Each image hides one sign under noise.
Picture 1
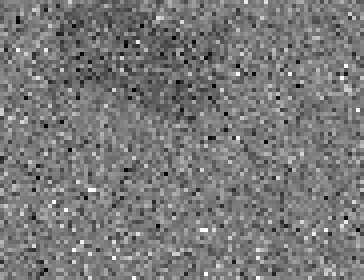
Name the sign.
approximately sign
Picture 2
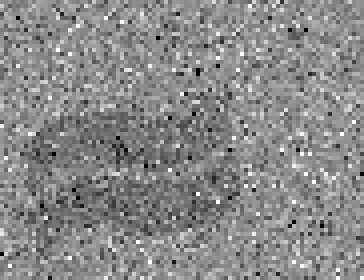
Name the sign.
approximately sign
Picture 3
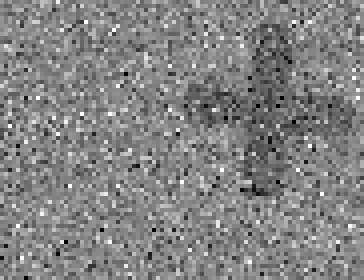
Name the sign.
plus sign
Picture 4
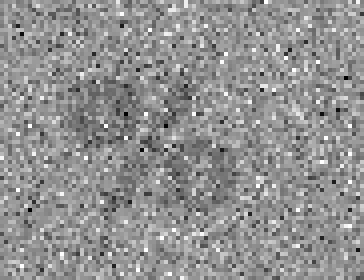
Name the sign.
percent sign
